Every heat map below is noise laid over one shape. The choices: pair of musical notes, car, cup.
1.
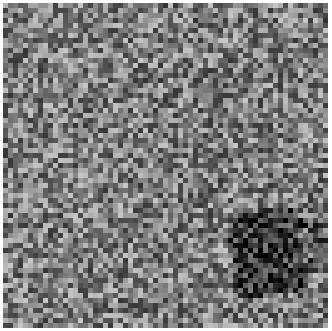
cup
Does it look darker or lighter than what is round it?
darker
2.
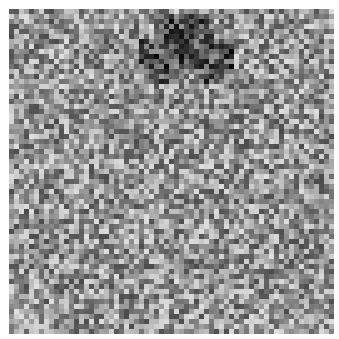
car
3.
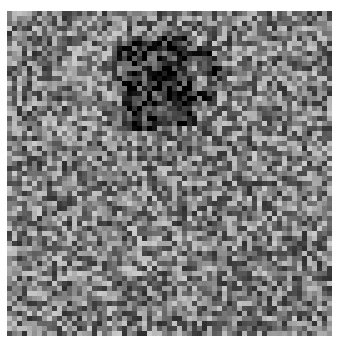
cup
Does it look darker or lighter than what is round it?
darker
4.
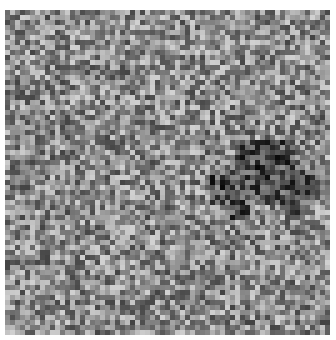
car
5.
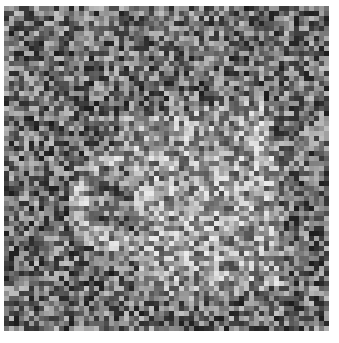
cup
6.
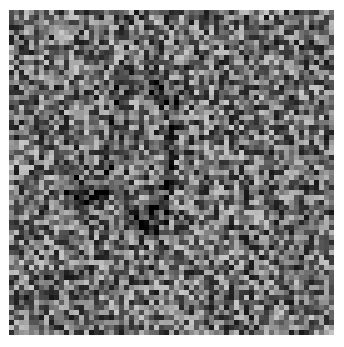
pair of musical notes
